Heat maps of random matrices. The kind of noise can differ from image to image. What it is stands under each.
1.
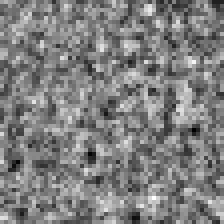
blotchy
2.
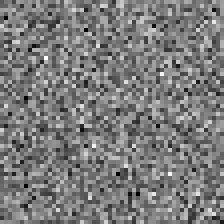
independent entries
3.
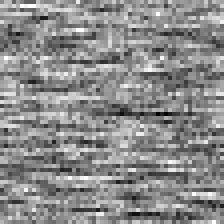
streaked along the rows
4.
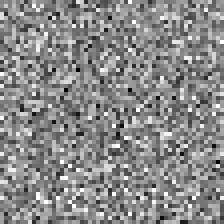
independent entries
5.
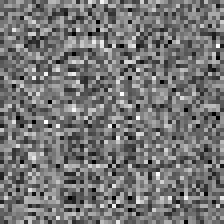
low rank plus noise
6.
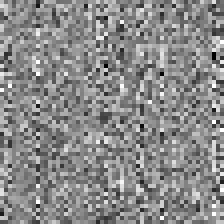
columns of uneven size
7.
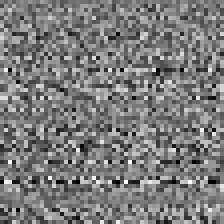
rows of uneven size
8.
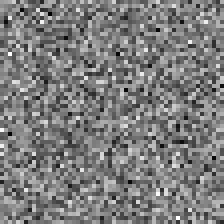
independent entries
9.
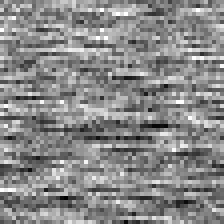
streaked along the rows
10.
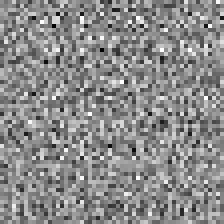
low rank plus noise
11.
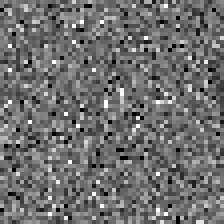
heavy tails
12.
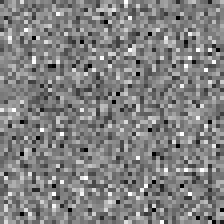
heavy tails
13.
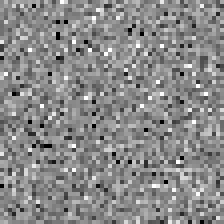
heavy tails
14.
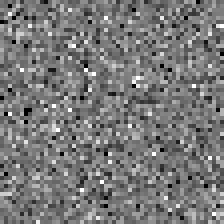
heavy tails
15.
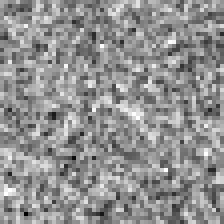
blotchy
